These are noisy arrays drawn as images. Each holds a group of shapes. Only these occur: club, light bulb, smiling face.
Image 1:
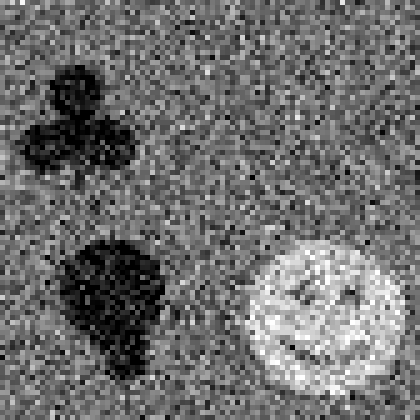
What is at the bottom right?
smiling face
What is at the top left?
club
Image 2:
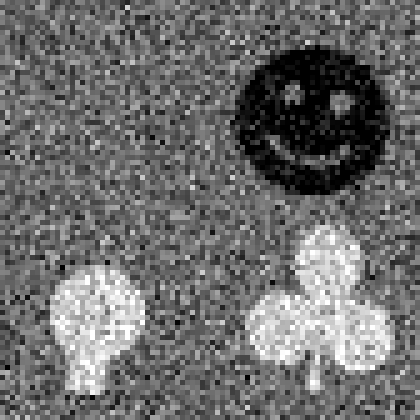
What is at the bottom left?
light bulb
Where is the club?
bottom right
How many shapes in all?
3
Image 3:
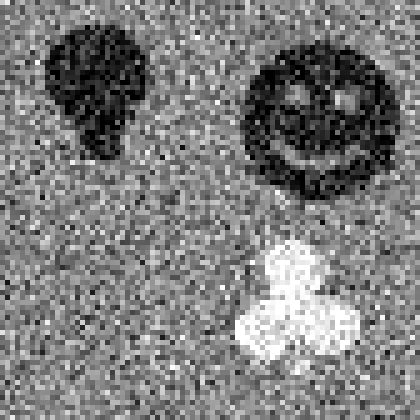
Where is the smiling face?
top right
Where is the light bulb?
top left
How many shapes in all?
3
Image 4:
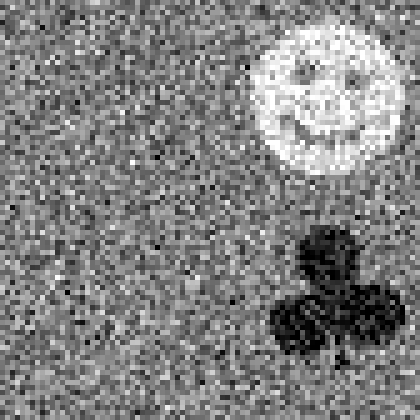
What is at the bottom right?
club
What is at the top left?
nothing
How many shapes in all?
2
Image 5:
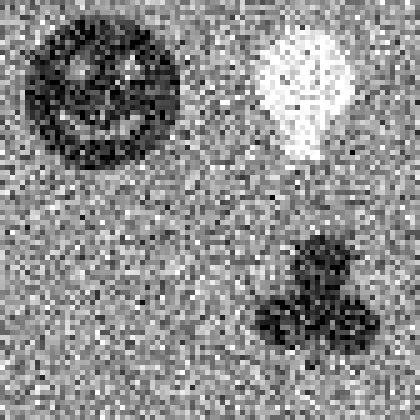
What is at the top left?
smiling face
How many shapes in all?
3
